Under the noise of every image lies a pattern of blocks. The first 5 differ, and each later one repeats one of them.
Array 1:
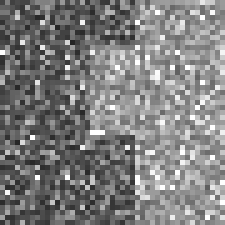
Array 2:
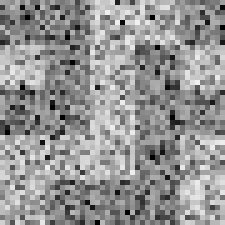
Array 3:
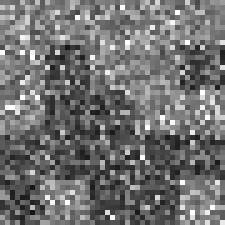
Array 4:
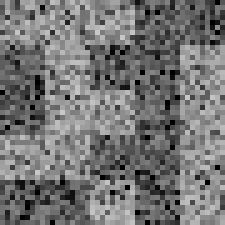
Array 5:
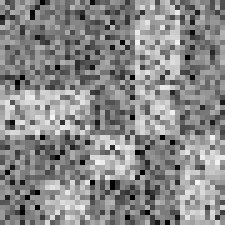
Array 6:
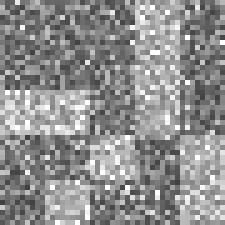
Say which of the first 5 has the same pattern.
5
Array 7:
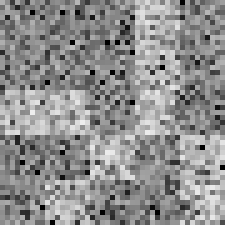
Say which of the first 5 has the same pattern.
5
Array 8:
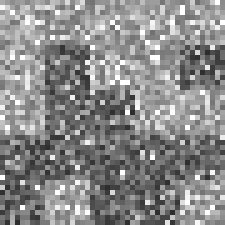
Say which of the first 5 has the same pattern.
3
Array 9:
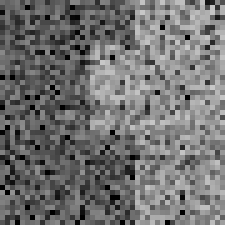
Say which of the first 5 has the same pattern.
1
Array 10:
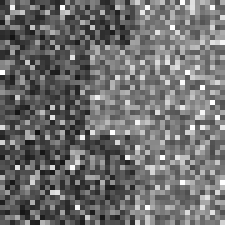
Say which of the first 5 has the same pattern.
1
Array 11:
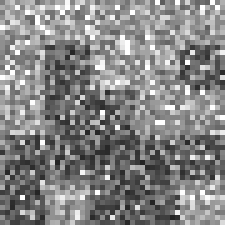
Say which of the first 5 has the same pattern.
3
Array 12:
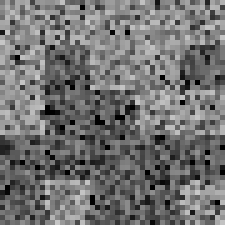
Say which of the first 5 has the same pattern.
3
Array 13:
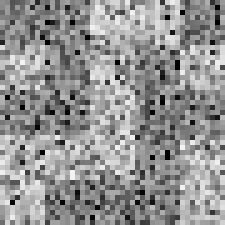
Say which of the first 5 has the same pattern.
2
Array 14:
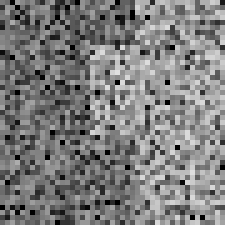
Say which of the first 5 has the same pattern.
1
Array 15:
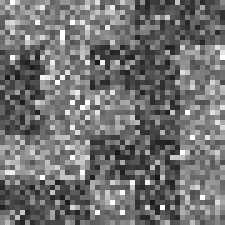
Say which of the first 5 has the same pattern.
4
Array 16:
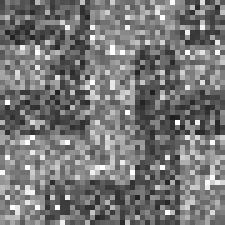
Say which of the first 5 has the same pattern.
2
